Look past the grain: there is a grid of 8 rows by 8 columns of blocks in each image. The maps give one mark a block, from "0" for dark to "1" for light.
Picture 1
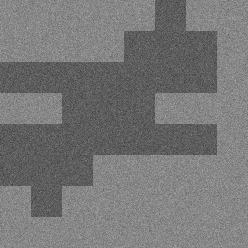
1 1 1 1 1 0 1 1
1 1 1 1 0 0 0 1
0 0 0 0 0 0 0 1
1 1 0 0 0 1 1 1
0 0 0 0 0 0 0 1
0 0 0 1 1 1 1 1
1 0 1 1 1 1 1 1
1 1 1 1 1 1 1 1
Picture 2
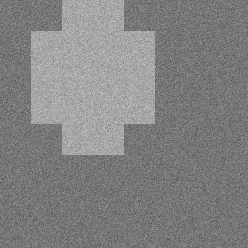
0 0 1 1 0 0 0 0
0 1 1 1 1 0 0 0
0 1 1 1 1 0 0 0
0 1 1 1 1 0 0 0
0 0 1 1 0 0 0 0
0 0 0 0 0 0 0 0
0 0 0 0 0 0 0 0
0 0 0 0 0 0 0 0
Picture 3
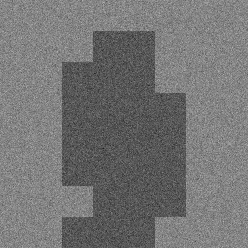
1 1 1 1 1 1 1 1
1 1 1 0 0 1 1 1
1 1 0 0 0 1 1 1
1 1 0 0 0 0 1 1
1 1 0 0 0 0 1 1
1 1 0 0 0 0 1 1
1 1 1 0 0 0 1 1
1 1 0 0 0 1 1 1
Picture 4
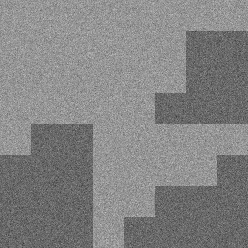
1 1 1 1 1 1 1 1
1 1 1 1 1 1 0 0
1 1 1 1 1 1 0 0
1 1 1 1 1 0 0 0
1 0 0 1 1 1 1 1
0 0 0 1 1 1 1 0
0 0 0 1 1 0 0 0
0 0 0 1 0 0 0 0
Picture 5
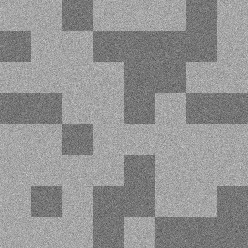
1 1 0 1 1 1 0 1
0 1 1 0 0 0 0 1
1 1 1 1 0 0 1 1
0 0 1 1 0 1 0 0
1 1 0 1 1 1 1 1
1 1 1 1 0 1 1 1
1 0 1 0 0 1 1 0
1 1 1 0 1 0 0 0
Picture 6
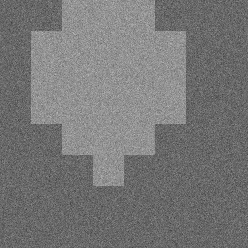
0 0 1 1 1 0 0 0
0 1 1 1 1 1 0 0
0 1 1 1 1 1 0 0
0 1 1 1 1 1 0 0
0 0 1 1 1 0 0 0
0 0 0 1 0 0 0 0
0 0 0 0 0 0 0 0
0 0 0 0 0 0 0 0
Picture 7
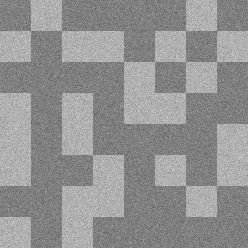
0 1 0 0 0 0 1 0
1 0 1 1 0 1 0 1
0 0 0 0 1 0 1 0
1 0 1 0 1 1 0 0
1 0 1 0 0 0 0 1
1 0 0 1 0 1 0 1
0 0 1 1 0 0 1 0
1 0 1 0 0 0 0 0
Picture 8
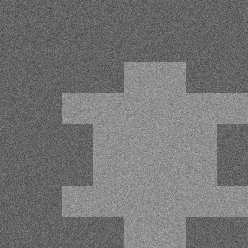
0 0 0 0 0 0 0 0
0 0 0 0 0 0 0 0
0 0 0 0 1 1 0 0
0 0 1 1 1 1 1 1
0 0 0 1 1 1 1 0
0 0 0 1 1 1 1 0
0 0 1 1 1 1 1 1
0 0 0 0 1 1 0 0
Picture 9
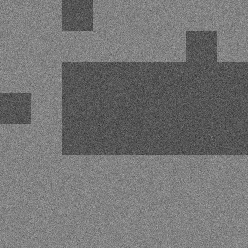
1 1 0 1 1 1 1 1
1 1 1 1 1 1 0 1
1 1 0 0 0 0 0 0
0 1 0 0 0 0 0 0
1 1 0 0 0 0 0 0
1 1 1 1 1 1 1 1
1 1 1 1 1 1 1 1
1 1 1 1 1 1 1 1
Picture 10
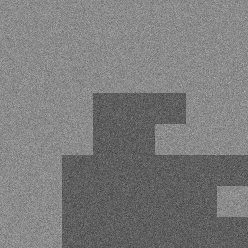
1 1 1 1 1 1 1 1
1 1 1 1 1 1 1 1
1 1 1 1 1 1 1 1
1 1 1 0 0 0 1 1
1 1 1 0 0 1 1 1
1 1 0 0 0 0 0 0
1 1 0 0 0 0 0 1
1 1 0 0 0 0 0 0
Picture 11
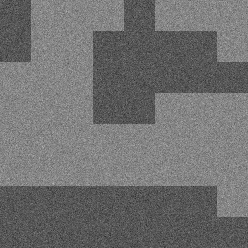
0 1 1 1 0 1 1 1
0 1 1 0 0 0 0 1
1 1 1 0 0 0 0 0
1 1 1 0 0 1 1 1
1 1 1 1 1 1 1 1
1 1 1 1 1 1 1 1
0 0 0 0 0 0 0 1
0 0 0 0 0 0 0 0
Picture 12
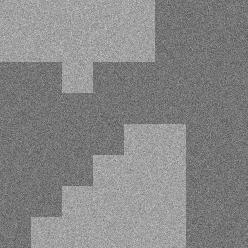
1 1 1 1 1 0 0 0
1 1 1 1 1 0 0 0
0 0 1 0 0 0 0 0
0 0 0 0 0 0 0 0
0 0 0 0 1 1 0 0
0 0 0 1 1 1 0 0
0 0 1 1 1 1 0 0
0 1 1 1 1 1 0 0
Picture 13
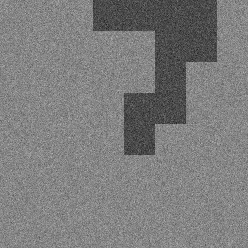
1 1 1 0 0 0 0 1
1 1 1 1 1 0 0 1
1 1 1 1 1 0 1 1
1 1 1 1 0 0 1 1
1 1 1 1 0 1 1 1
1 1 1 1 1 1 1 1
1 1 1 1 1 1 1 1
1 1 1 1 1 1 1 1
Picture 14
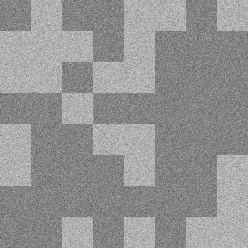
0 1 0 0 1 1 0 1
1 1 1 0 1 0 0 0
1 1 0 1 1 0 0 0
0 0 1 0 0 0 0 0
1 0 0 1 1 0 0 0
1 0 0 0 1 0 0 1
0 0 0 0 0 0 0 1
0 0 1 0 1 0 1 1
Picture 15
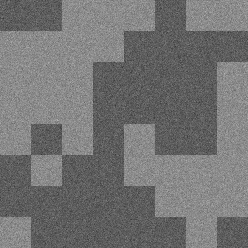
0 0 1 1 1 0 1 1
1 1 1 1 0 0 0 0
1 1 1 0 0 0 0 1
1 1 1 0 0 0 0 1
1 0 1 0 1 0 0 1
0 1 0 0 1 1 1 1
0 0 0 0 0 1 1 1
1 0 0 0 0 0 1 0
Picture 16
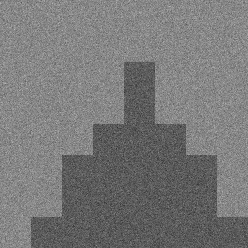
1 1 1 1 1 1 1 1
1 1 1 1 1 1 1 1
1 1 1 1 0 1 1 1
1 1 1 1 0 1 1 1
1 1 1 0 0 0 1 1
1 1 0 0 0 0 0 1
1 1 0 0 0 0 0 1
1 0 0 0 0 0 0 0
